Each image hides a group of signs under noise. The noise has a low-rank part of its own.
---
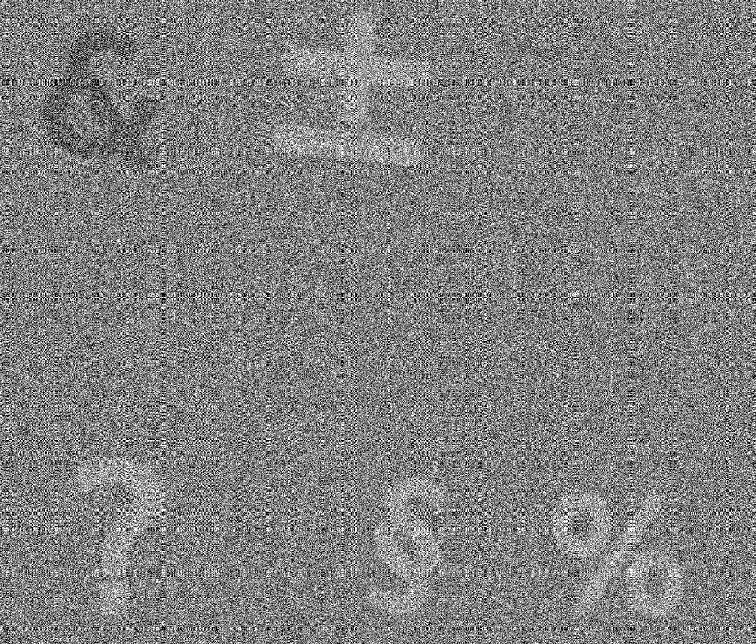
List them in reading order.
top left: dark ampersand; top middle: light plus-minus sign; bottom left: light question mark; bottom middle: light section sign; bottom right: light percent sign
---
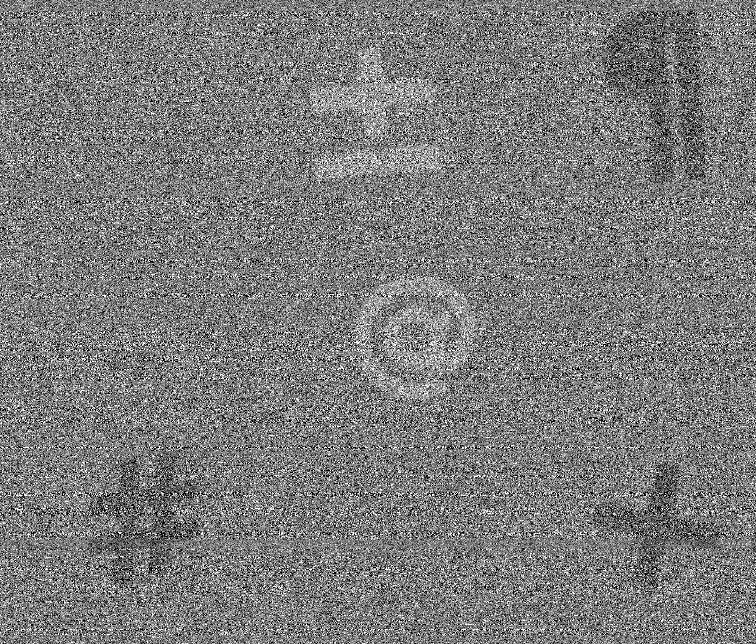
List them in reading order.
top middle: light plus-minus sign; top right: dark pilcrow; centre: light at sign; bottom left: dark hash sign; bottom right: dark plus sign
